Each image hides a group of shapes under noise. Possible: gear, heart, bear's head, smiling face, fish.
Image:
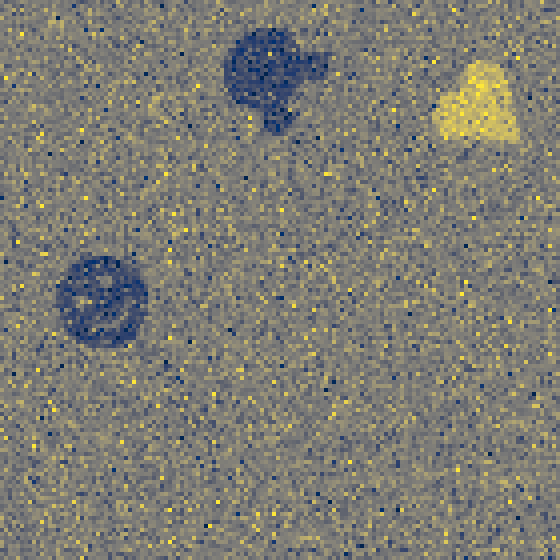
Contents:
top middle: dark bear's head; top right: light heart; middle left: dark smiling face
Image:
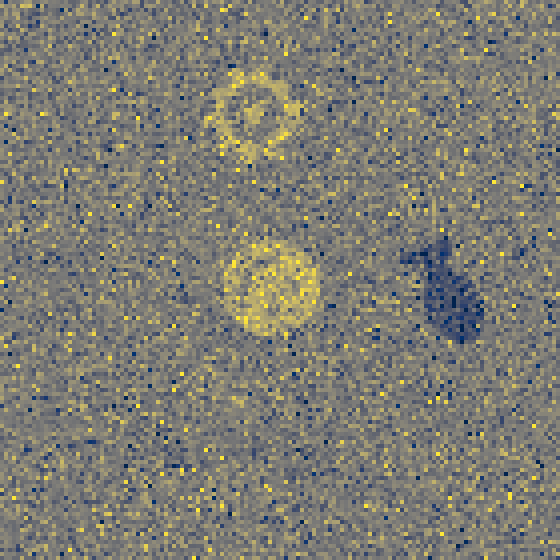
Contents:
top middle: light gear; centre: light smiling face; middle right: dark fish
